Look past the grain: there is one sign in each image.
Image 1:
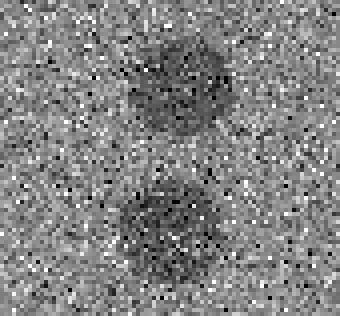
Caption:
dark colon
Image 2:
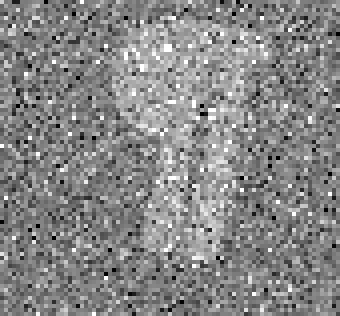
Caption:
light pilcrow
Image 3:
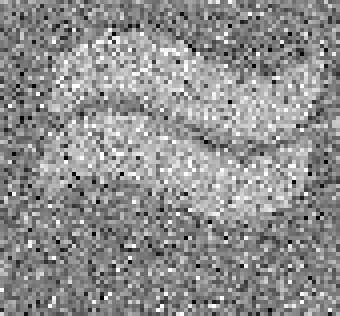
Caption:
light approximately sign
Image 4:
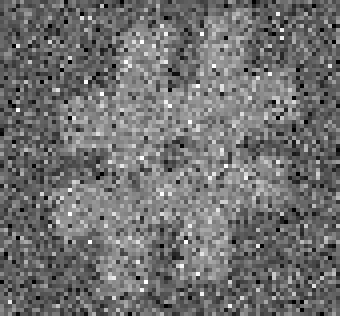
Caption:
light hash sign
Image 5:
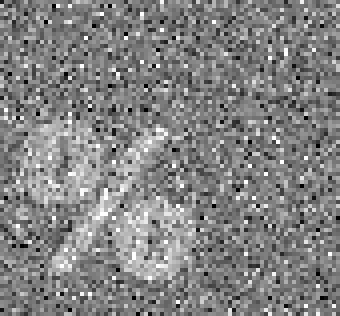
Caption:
light percent sign
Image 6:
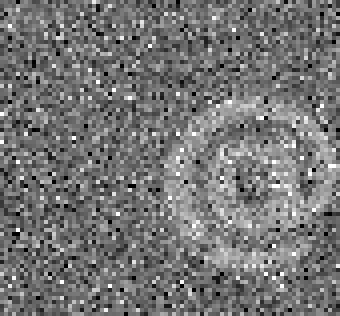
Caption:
light at sign
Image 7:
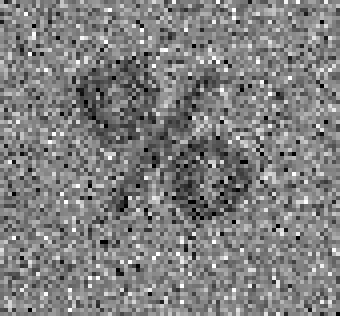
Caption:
dark percent sign
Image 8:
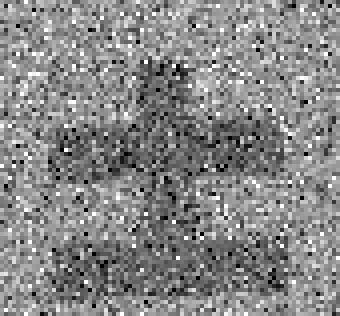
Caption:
dark plus-minus sign
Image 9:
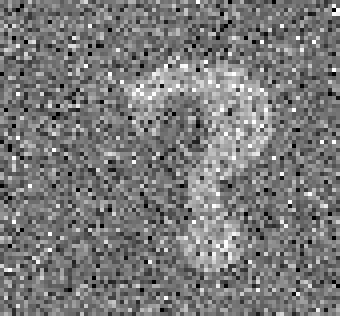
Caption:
light question mark
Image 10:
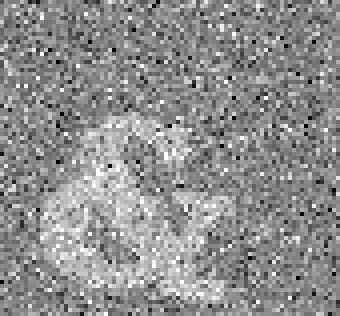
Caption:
light ampersand
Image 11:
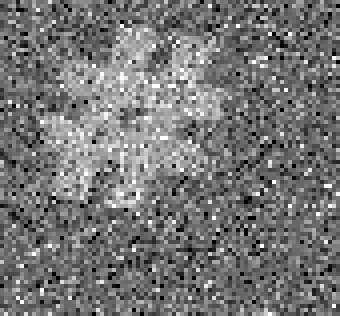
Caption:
light hash sign
